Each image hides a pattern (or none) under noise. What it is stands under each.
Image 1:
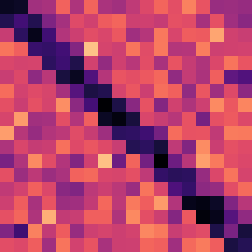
a diagonal band
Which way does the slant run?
top left to bottom right
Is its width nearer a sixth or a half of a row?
a sixth
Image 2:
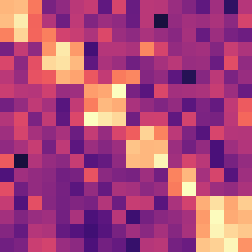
blocks along the diagonal
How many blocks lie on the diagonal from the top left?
6
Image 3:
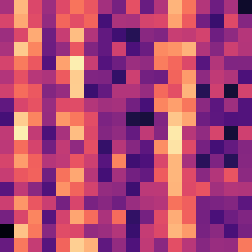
bands of columns
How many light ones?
3
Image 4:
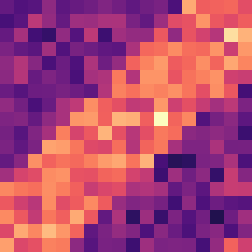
a diagonal band
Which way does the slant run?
bottom left to top right
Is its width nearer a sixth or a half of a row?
a half
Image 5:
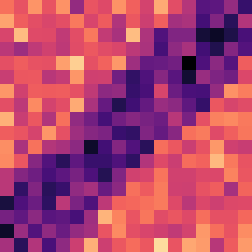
a diagonal band
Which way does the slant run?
bottom left to top right
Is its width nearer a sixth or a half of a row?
a half
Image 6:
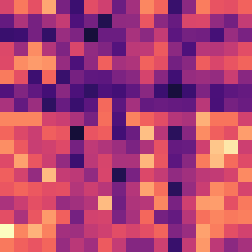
bands of rows crossing bands of columns
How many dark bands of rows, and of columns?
2 and 3
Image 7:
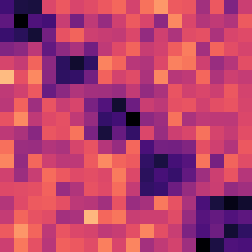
blocks along the diagonal
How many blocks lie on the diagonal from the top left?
5
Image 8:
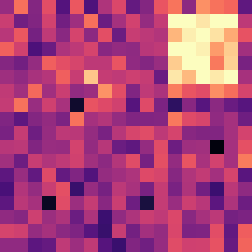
one block
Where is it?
top right
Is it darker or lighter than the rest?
lighter
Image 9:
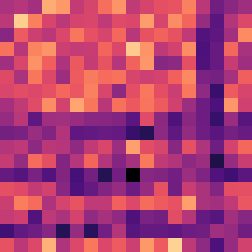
bands of rows crossing bands of columns
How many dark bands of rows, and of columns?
3 and 1
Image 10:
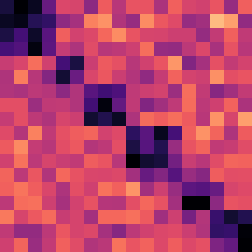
blocks along the diagonal
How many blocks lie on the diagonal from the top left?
6
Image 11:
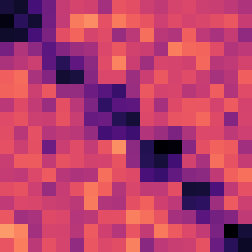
blocks along the diagonal
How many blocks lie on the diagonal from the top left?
6
